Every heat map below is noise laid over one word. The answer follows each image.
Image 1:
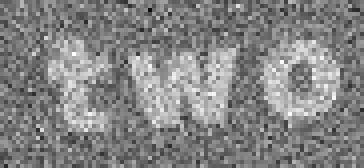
two
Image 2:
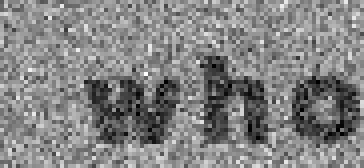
who
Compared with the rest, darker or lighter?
darker
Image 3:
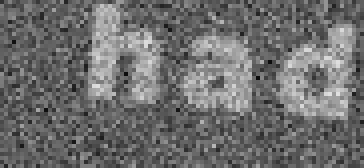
had
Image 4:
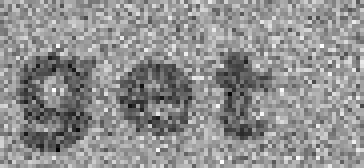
get
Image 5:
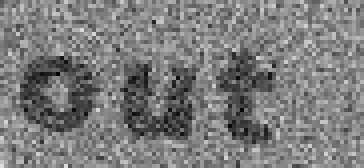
out
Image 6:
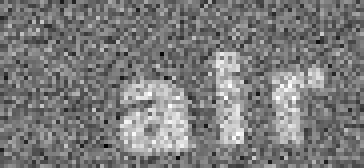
air
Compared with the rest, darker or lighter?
lighter
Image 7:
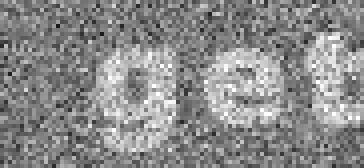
get
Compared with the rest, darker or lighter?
lighter
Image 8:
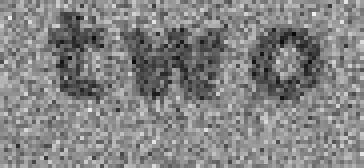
two
